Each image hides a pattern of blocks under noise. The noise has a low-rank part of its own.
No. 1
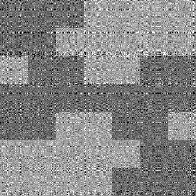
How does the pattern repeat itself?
the same after a half turn
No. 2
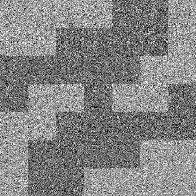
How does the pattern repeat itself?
the same after a half turn
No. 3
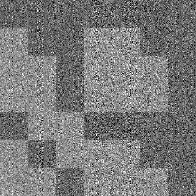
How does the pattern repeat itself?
mirrored about the diagonal from the bottom left
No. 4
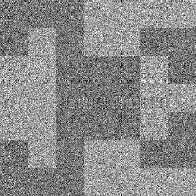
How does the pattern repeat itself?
top and bottom mirror each other
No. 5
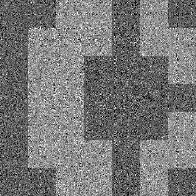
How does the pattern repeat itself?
top and bottom mirror each other
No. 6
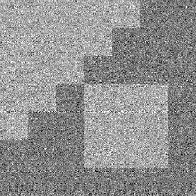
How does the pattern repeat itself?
mirrored about the diagonal from the top left
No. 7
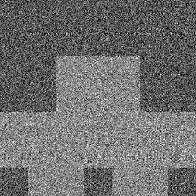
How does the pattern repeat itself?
left and right mirror each other
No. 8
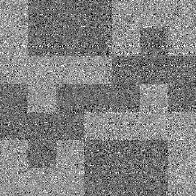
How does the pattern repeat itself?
the same after a half turn
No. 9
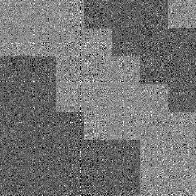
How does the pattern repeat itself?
mirrored about the diagonal from the bottom left
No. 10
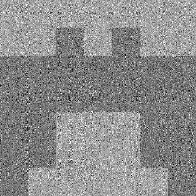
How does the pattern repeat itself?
left and right mirror each other
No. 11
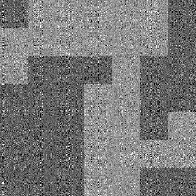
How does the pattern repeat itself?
no symmetry
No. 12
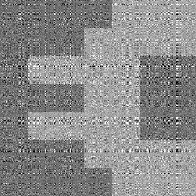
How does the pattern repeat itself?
top and bottom mirror each other
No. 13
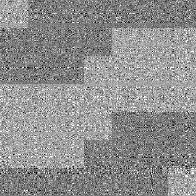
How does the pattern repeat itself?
the same after a half turn
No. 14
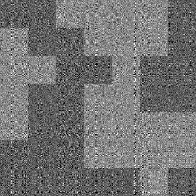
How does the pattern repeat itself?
no symmetry
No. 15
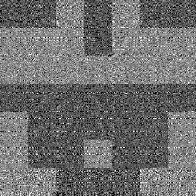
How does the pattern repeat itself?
left and right mirror each other
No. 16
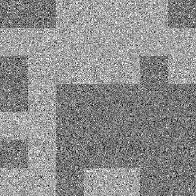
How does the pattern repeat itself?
no symmetry
